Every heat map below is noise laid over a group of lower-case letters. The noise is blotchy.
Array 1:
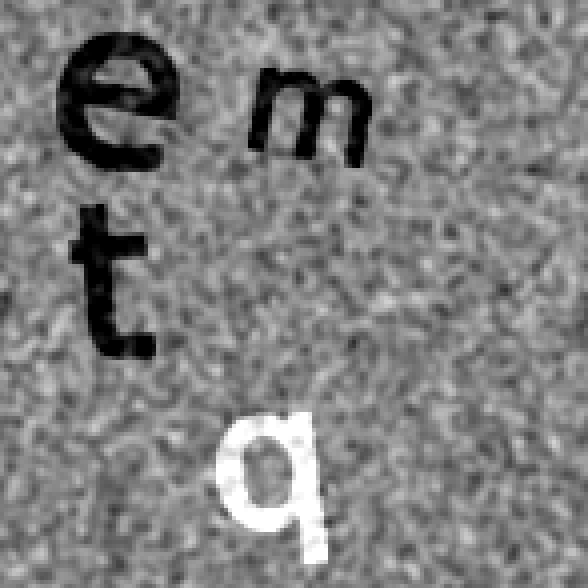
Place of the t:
middle left
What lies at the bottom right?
nothing
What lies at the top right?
nothing
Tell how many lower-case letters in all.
4
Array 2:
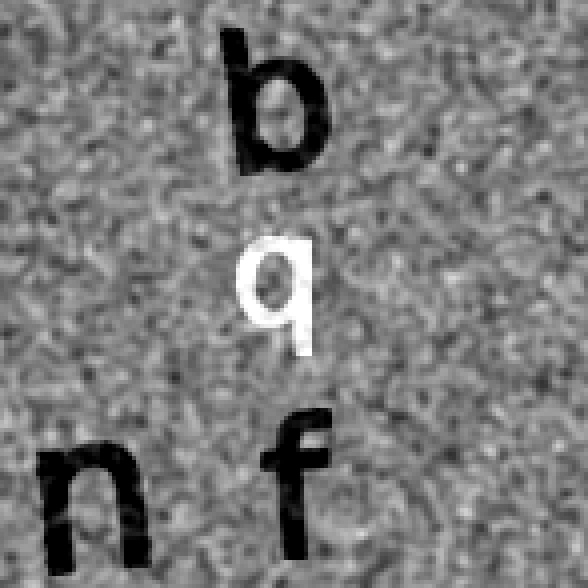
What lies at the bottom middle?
f
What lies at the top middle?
b
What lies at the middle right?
nothing
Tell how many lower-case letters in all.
4
